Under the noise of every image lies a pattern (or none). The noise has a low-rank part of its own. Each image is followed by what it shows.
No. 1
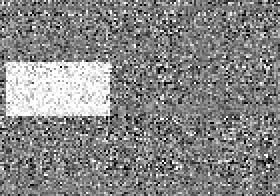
one block
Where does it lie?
middle left
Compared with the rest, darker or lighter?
lighter
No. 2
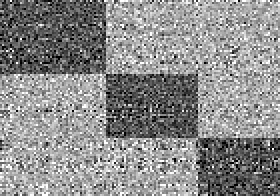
blocks along the diagonal
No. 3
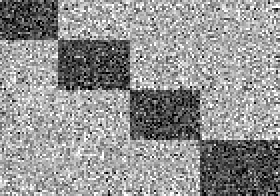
blocks along the diagonal
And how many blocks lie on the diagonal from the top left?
4
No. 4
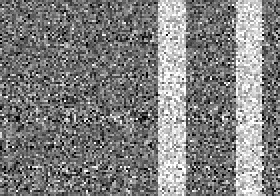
bands of columns
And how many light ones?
2
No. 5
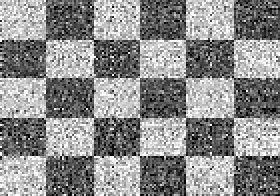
a checkerboard
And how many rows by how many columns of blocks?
5 by 6
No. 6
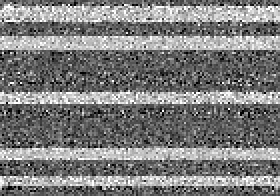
bands of rows
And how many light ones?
5
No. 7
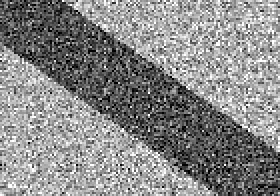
a diagonal band
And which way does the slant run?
top left to bottom right
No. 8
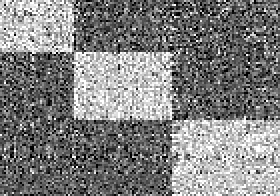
blocks along the diagonal
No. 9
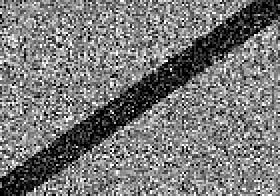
a diagonal band
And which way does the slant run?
bottom left to top right
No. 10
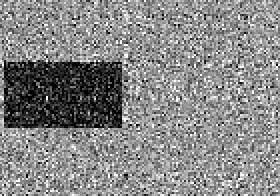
one block
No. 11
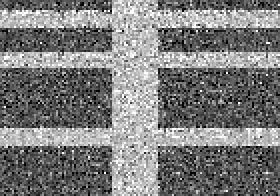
bands of rows crossing bands of columns
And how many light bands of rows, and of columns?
3 and 1
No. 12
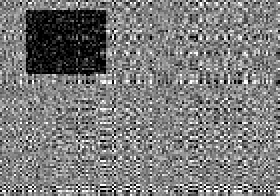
one block
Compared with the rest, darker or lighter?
darker
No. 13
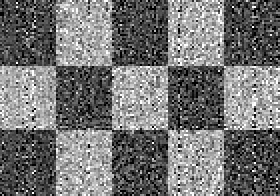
a checkerboard
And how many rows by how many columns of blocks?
3 by 5
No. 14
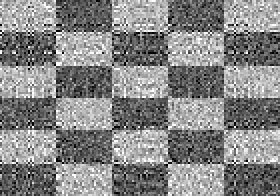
a checkerboard
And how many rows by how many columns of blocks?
6 by 5
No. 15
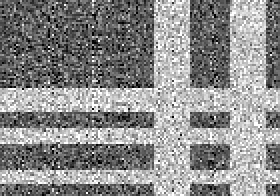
bands of rows crossing bands of columns
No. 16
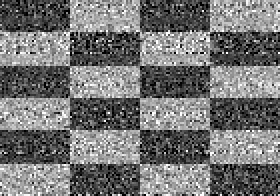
a checkerboard
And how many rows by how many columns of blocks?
6 by 4
